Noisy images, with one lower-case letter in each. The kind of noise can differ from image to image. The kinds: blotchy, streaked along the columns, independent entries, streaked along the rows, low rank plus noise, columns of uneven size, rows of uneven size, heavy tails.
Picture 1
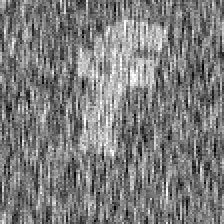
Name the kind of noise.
streaked along the columns
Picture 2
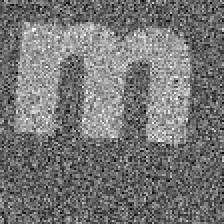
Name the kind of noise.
low rank plus noise
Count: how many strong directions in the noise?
five to eight
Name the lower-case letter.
m
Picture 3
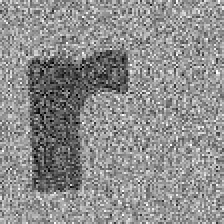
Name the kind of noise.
low rank plus noise
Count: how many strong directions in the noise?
one
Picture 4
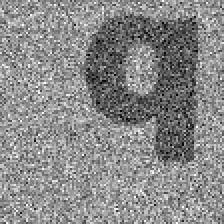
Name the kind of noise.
independent entries
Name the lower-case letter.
q
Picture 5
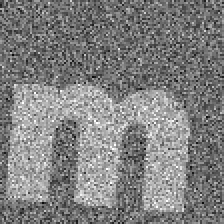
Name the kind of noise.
independent entries
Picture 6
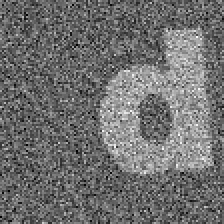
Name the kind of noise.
independent entries
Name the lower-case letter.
d
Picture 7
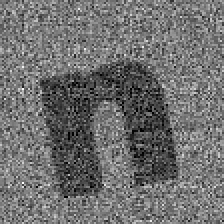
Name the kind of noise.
low rank plus noise
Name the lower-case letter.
n
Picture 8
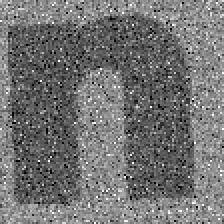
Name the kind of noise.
heavy tails
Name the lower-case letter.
n
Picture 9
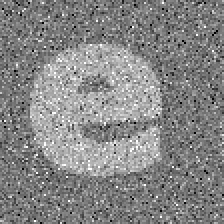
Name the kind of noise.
heavy tails
